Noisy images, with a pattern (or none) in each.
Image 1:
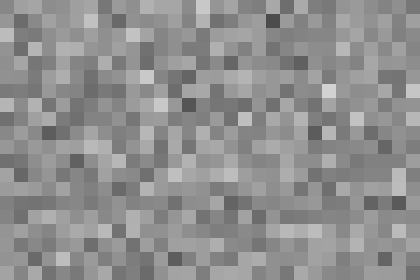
only noise
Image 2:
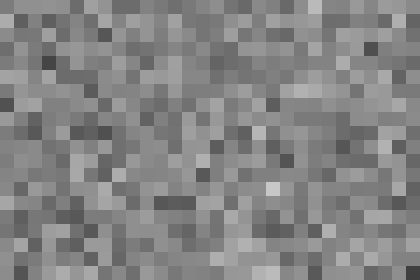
only noise
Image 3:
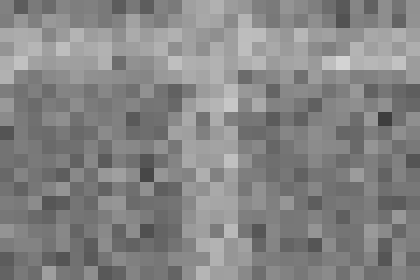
bands of rows crossing bands of columns
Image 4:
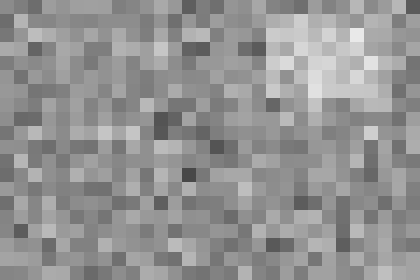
one block
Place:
top right
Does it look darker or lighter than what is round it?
lighter
